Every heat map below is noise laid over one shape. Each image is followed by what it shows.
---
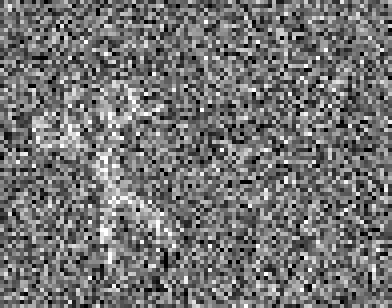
pair of scissors
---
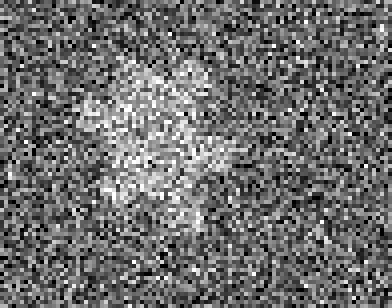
turtle
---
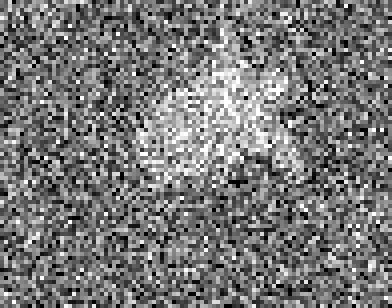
bell
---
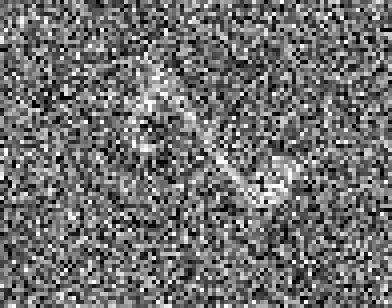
musical note
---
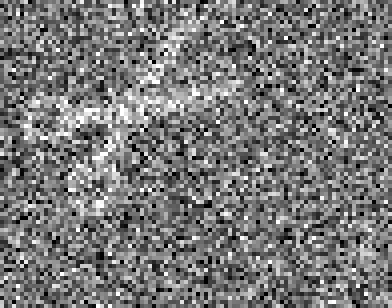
pair of scissors
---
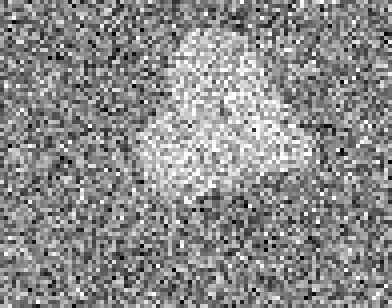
heart
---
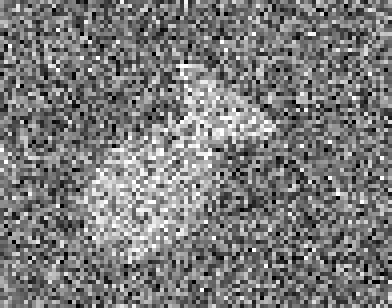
fish
